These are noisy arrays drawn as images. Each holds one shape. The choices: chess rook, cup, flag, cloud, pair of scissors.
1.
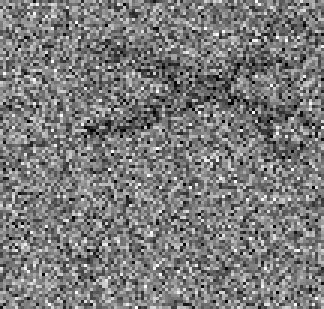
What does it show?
dark pair of scissors
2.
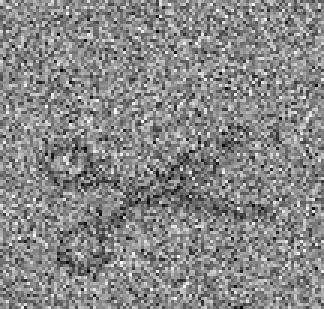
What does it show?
dark pair of scissors
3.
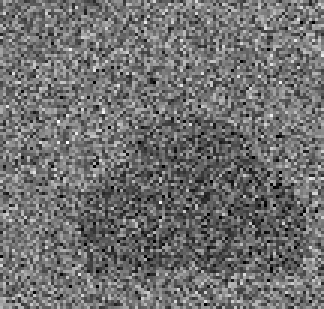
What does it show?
dark cloud
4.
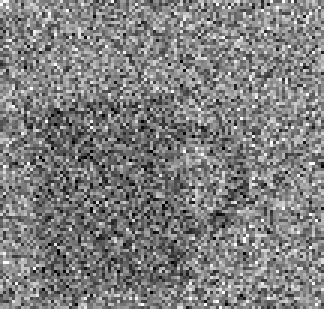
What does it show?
dark cup
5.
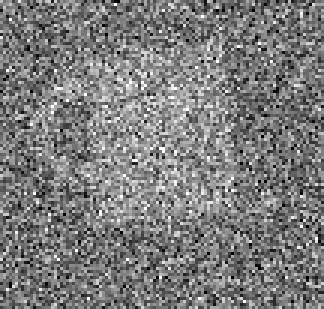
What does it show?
light cup
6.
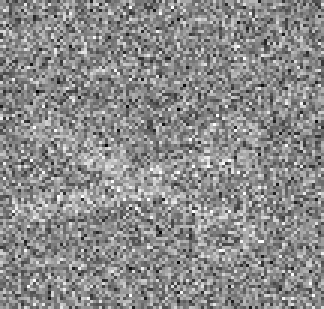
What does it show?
light pair of scissors
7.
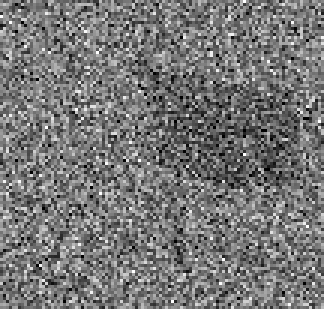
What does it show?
dark flag
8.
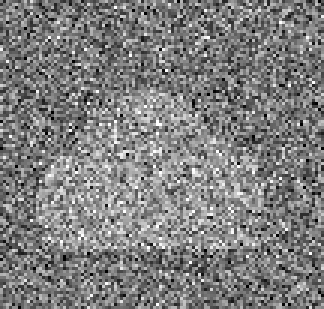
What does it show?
light cloud
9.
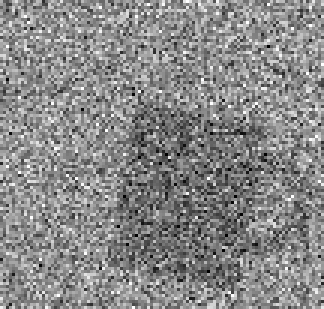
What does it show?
dark cup
